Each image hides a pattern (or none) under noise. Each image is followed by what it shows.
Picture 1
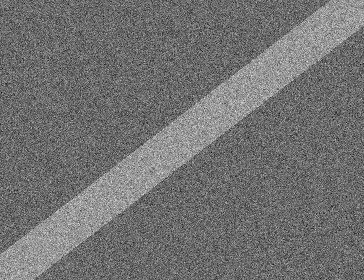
a diagonal band
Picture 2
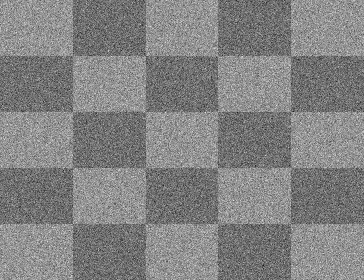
a checkerboard
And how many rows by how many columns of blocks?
5 by 5
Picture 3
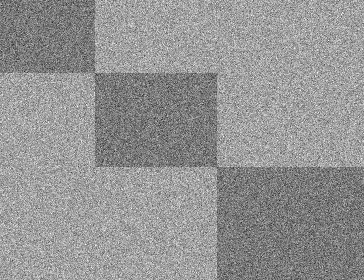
blocks along the diagonal
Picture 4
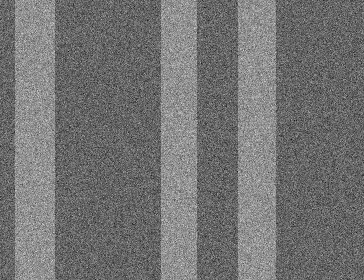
bands of columns
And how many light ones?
3
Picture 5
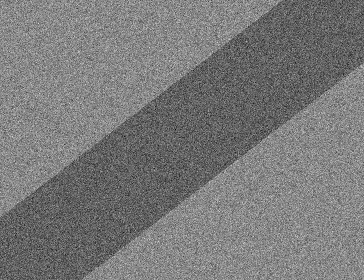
a diagonal band
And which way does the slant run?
bottom left to top right
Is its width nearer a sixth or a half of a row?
a half
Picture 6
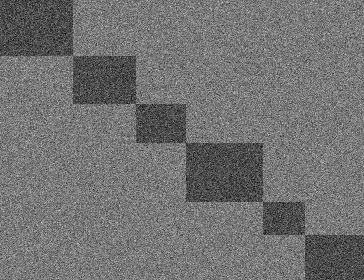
blocks along the diagonal
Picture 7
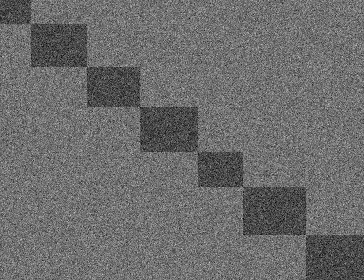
blocks along the diagonal
